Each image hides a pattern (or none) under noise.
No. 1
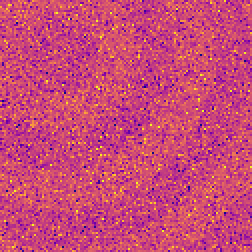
rings round one point
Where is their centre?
top left
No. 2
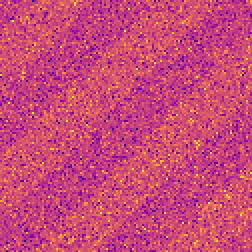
diagonal stripes
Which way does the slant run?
bottom left to top right
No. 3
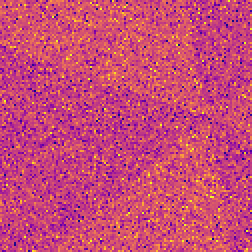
spokes from one point
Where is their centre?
middle right
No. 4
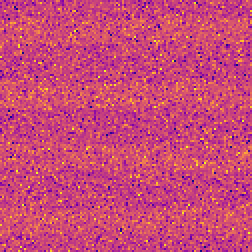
horizontal stripes
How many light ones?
4
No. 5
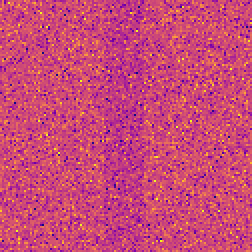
one vertical stripe
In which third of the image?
middle
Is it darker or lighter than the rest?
darker
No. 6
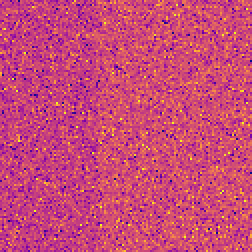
a sharp edge
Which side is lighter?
right
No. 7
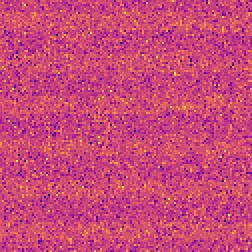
horizontal stripes
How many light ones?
6
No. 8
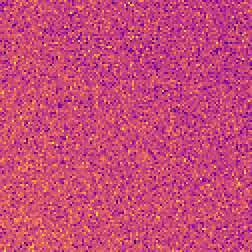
a smooth slope
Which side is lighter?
bottom left
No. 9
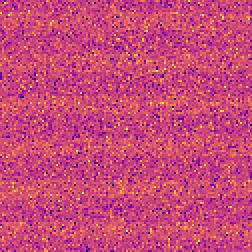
horizontal stripes
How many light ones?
6
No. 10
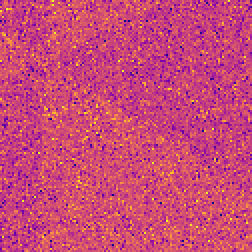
spokes from one point
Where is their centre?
top left
